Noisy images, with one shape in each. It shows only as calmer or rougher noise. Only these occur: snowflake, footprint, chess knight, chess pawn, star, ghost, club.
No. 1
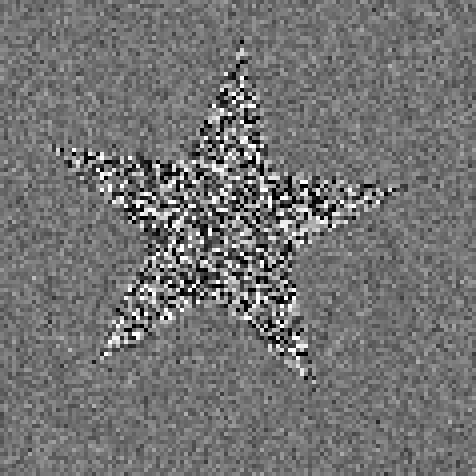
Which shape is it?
star
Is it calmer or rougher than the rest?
rougher
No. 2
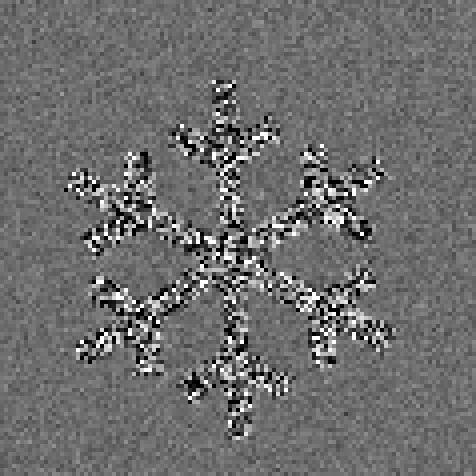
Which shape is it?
snowflake
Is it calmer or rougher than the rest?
rougher
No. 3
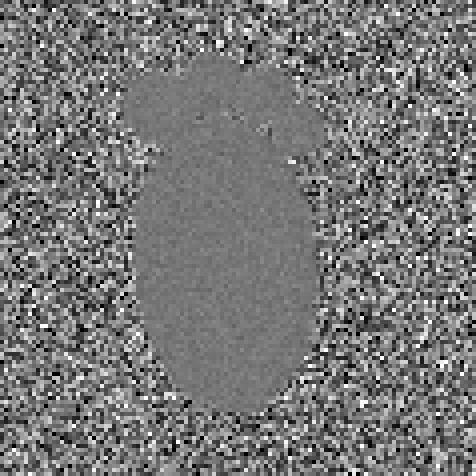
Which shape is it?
footprint
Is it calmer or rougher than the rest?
calmer
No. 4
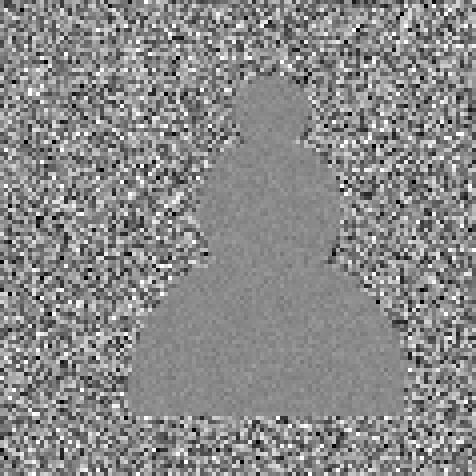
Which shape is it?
chess pawn
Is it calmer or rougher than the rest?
calmer
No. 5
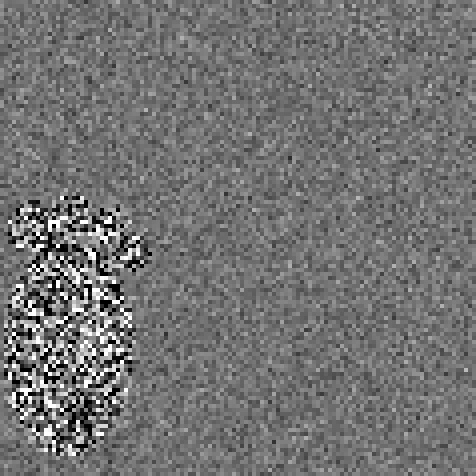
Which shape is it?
footprint
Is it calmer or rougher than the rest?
rougher
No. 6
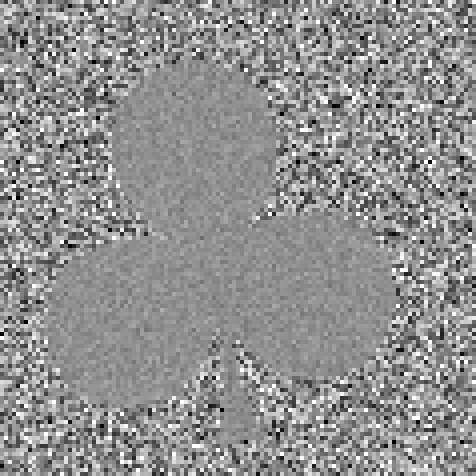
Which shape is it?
club
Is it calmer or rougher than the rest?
calmer
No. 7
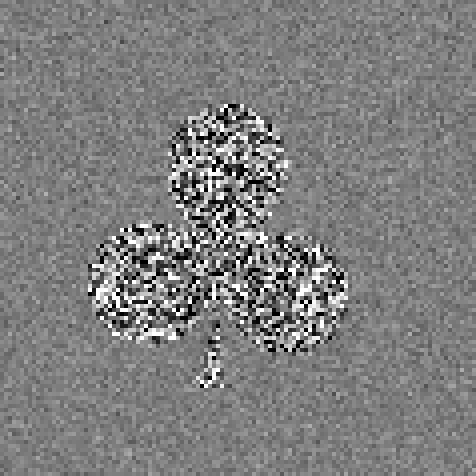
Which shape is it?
club
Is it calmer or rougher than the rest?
rougher
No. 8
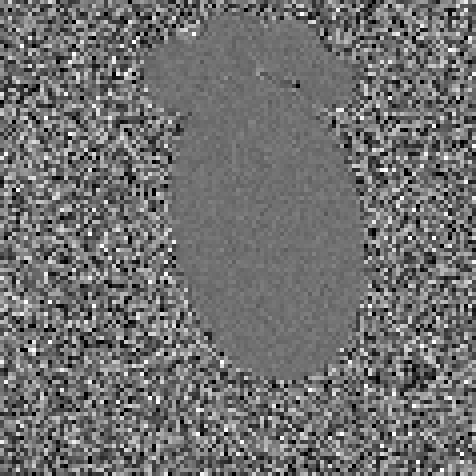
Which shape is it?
footprint
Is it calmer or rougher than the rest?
calmer
